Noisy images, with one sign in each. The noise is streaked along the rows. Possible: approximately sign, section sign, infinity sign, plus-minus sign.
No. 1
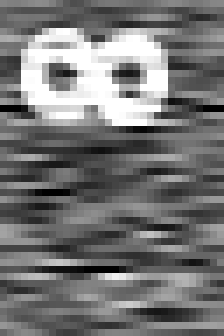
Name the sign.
infinity sign
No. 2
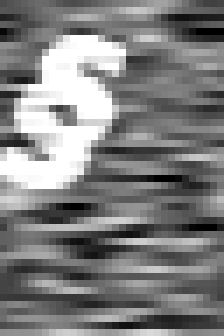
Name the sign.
section sign
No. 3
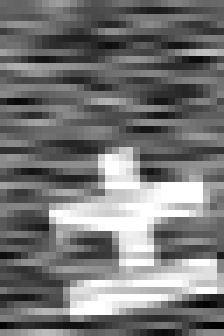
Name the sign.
plus-minus sign
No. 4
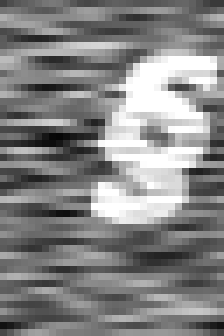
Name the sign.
section sign
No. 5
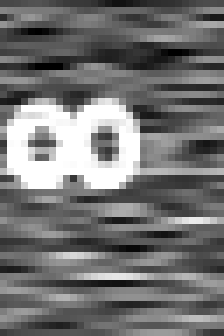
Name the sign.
infinity sign
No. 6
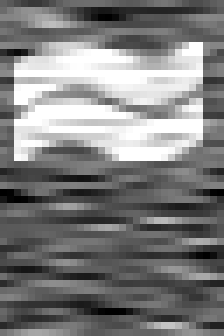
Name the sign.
approximately sign
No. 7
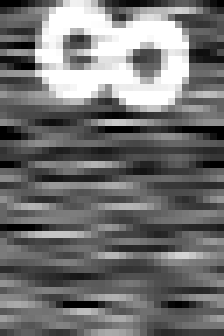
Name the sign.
infinity sign
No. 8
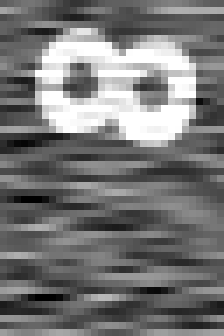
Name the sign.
infinity sign
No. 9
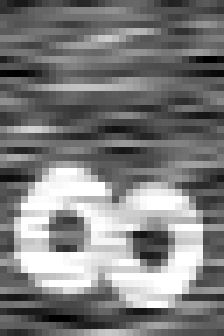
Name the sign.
infinity sign
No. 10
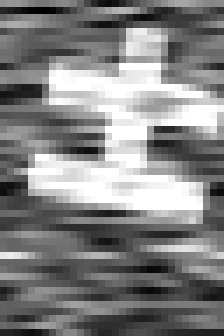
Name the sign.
plus-minus sign
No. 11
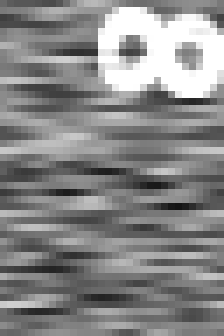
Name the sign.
infinity sign
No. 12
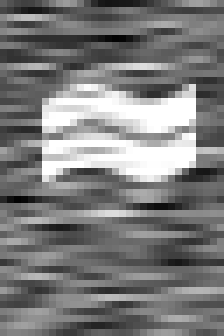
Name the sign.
approximately sign
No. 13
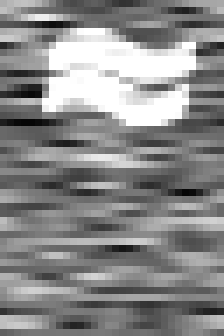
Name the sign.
approximately sign
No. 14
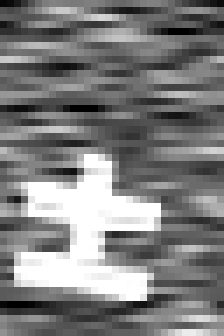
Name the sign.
plus-minus sign
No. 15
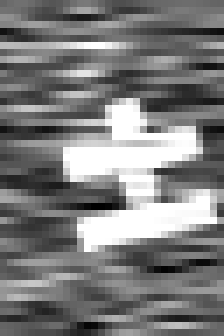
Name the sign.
plus-minus sign
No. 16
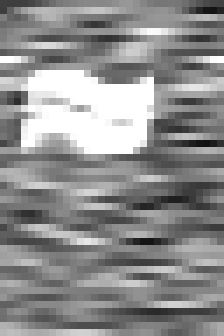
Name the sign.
approximately sign
